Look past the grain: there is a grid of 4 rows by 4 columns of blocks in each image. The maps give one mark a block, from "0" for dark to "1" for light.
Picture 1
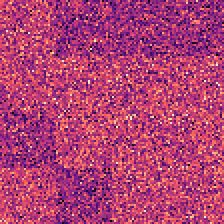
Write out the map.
1 0 0 0
1 1 1 1
0 1 1 1
1 0 1 1
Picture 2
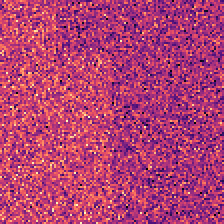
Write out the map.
1 0 0 0
1 1 0 0
1 1 0 0
1 1 0 0
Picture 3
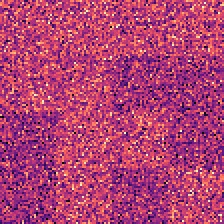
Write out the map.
1 1 1 1
1 1 0 0
0 1 1 0
0 1 0 1
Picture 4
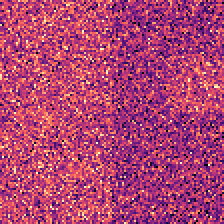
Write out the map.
1 1 0 0
1 1 0 1
1 1 0 0
1 1 0 0
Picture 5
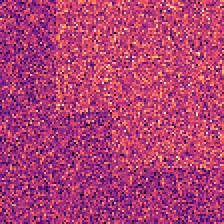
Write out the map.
0 1 1 1
0 1 1 1
0 0 1 1
0 0 0 0
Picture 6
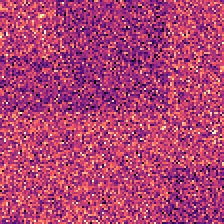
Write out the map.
1 0 0 1
0 0 0 1
1 1 1 1
1 1 1 0
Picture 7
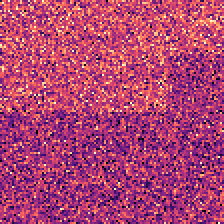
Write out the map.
1 1 1 1
1 1 1 0
0 0 0 0
0 0 0 0
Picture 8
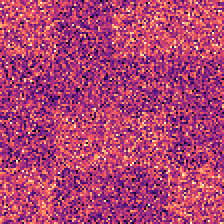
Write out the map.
1 0 1 1
0 0 0 0
0 1 1 0
1 0 0 1
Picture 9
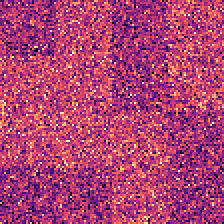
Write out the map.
0 1 0 1
1 1 0 1
1 1 1 0
0 0 1 0
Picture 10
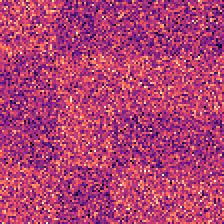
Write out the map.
1 0 0 0
0 1 1 1
0 1 0 0
1 0 1 1
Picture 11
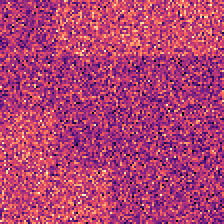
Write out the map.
0 1 1 1
0 0 0 0
1 0 0 0
1 1 0 0
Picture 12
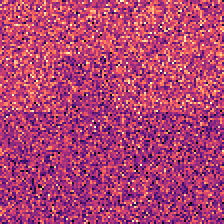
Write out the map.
1 1 1 1
1 0 1 1
0 0 0 0
0 0 0 0
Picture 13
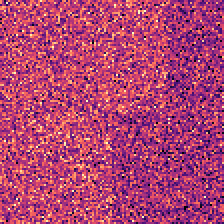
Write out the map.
1 1 1 0
1 1 1 0
1 1 0 0
1 1 0 0
